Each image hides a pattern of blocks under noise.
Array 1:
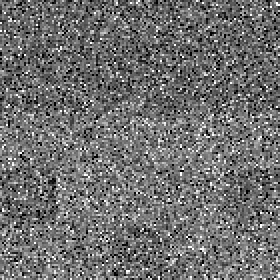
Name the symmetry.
left and right mirror each other
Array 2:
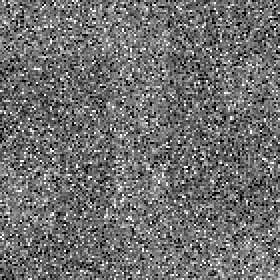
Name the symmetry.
the same after a half turn
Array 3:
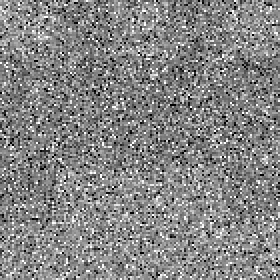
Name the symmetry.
left and right mirror each other
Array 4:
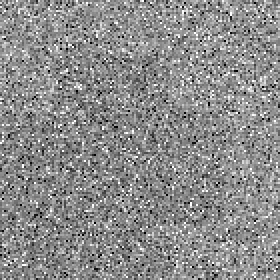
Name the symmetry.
mirrored about the diagonal from the bottom left
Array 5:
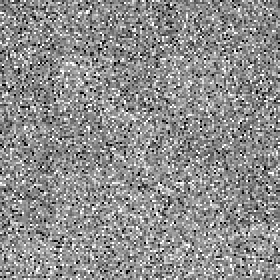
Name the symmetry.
left and right mirror each other
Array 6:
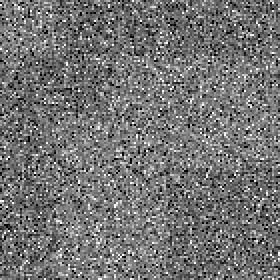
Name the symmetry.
mirrored about the diagonal from the top left
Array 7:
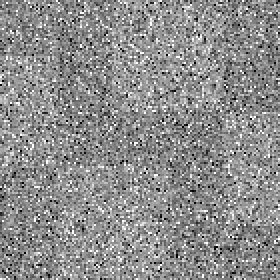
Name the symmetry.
the same after a half turn
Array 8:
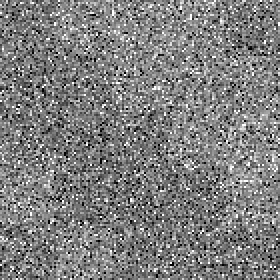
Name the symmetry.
mirrored about the diagonal from the bottom left
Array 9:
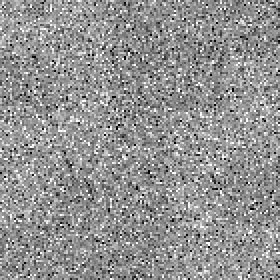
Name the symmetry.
the same after a half turn
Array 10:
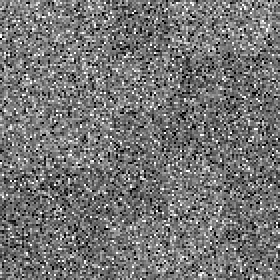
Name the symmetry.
no symmetry
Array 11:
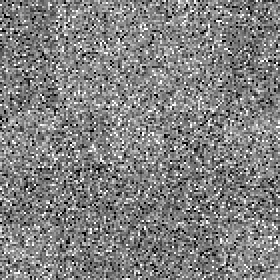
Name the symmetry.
left and right mirror each other
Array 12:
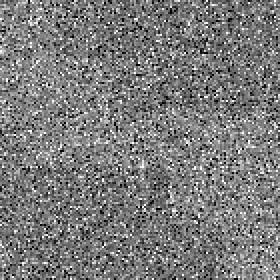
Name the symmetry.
the same after a half turn
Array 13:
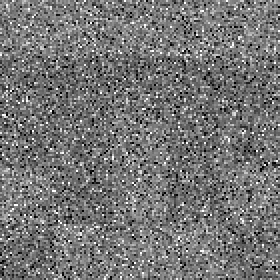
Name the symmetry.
left and right mirror each other
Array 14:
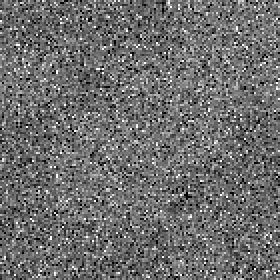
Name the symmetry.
mirrored about the diagonal from the bottom left
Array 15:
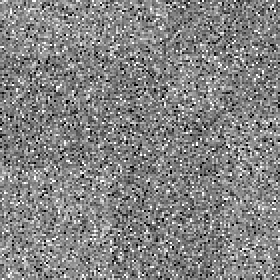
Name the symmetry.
mirrored about the diagonal from the bottom left
